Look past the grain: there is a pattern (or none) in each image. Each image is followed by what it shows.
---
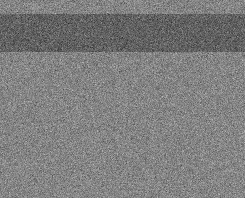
one band of rows
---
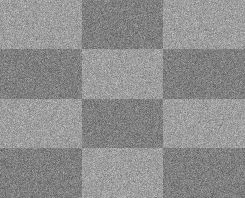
a checkerboard
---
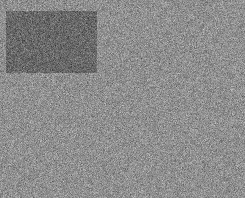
one block
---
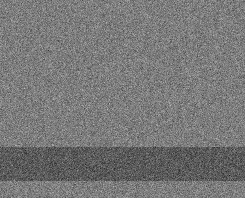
one band of rows
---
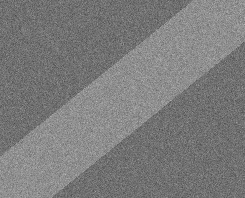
a diagonal band
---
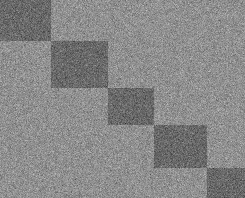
blocks along the diagonal
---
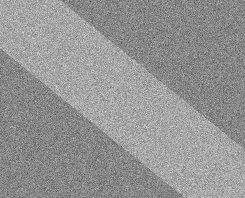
a diagonal band
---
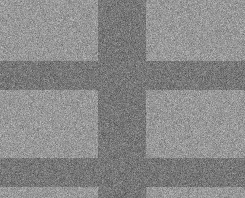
bands of rows crossing bands of columns
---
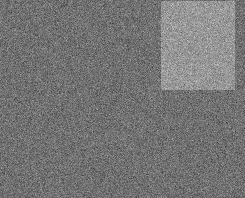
one block
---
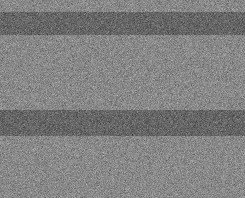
bands of rows
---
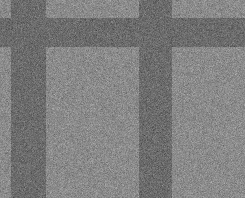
bands of rows crossing bands of columns
